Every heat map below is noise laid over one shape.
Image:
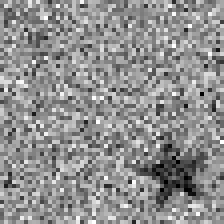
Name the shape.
star
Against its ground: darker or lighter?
darker
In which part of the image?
bottom right
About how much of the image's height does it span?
a third
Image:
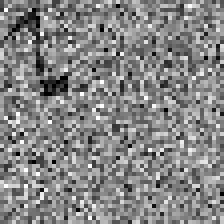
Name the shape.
musical note
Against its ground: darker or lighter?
darker
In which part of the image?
top left
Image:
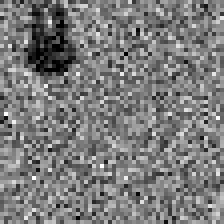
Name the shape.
rabbit's head
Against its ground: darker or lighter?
darker
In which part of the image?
top left
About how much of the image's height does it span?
a third
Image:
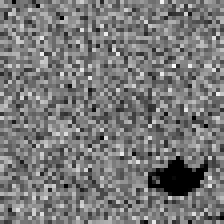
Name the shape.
teapot
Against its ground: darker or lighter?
darker
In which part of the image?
bottom right
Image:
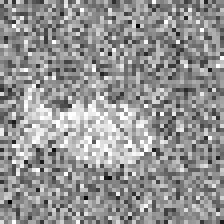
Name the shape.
fish
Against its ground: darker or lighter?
lighter
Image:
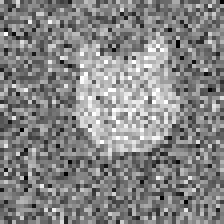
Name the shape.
cat's head
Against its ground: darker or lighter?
lighter
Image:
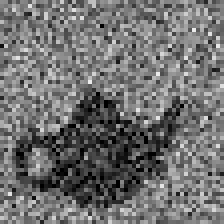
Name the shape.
teapot
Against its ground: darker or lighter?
darker
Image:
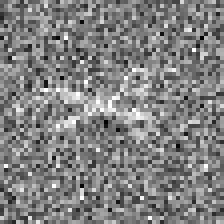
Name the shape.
pair of scissors
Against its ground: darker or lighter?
lighter
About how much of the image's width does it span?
half
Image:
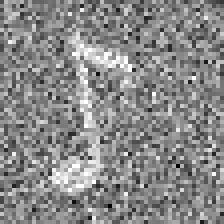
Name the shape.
musical note
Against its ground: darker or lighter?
lighter
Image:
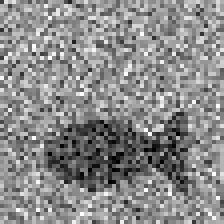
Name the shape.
fish
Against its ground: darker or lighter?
darker
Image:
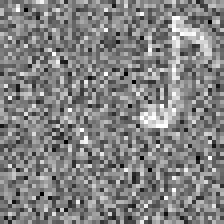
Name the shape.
musical note
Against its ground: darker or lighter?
lighter
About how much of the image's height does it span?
half
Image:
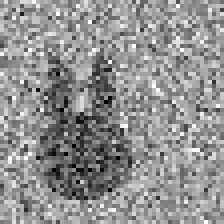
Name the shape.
rabbit's head
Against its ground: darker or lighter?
darker
